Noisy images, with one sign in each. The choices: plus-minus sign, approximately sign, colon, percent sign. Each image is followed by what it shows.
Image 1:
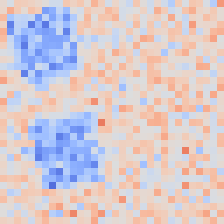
blue colon
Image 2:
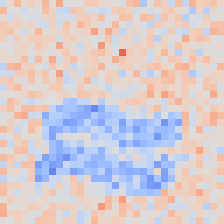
blue approximately sign
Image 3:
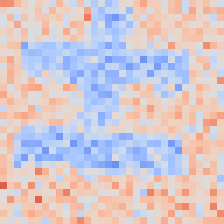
blue plus-minus sign
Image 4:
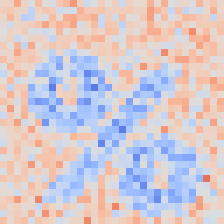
blue percent sign
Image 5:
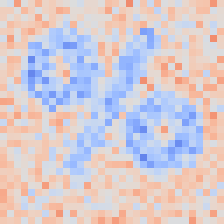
blue percent sign
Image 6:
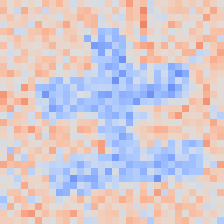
blue plus-minus sign
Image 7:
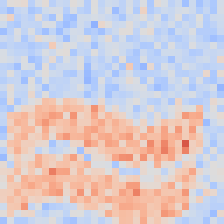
red approximately sign
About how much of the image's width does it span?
nearly all
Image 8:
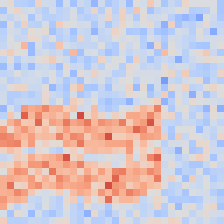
red approximately sign
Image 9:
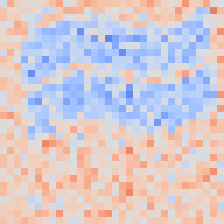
blue approximately sign
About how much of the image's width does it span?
nearly all
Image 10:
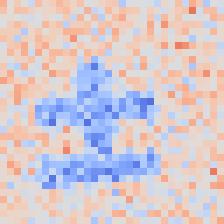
blue plus-minus sign
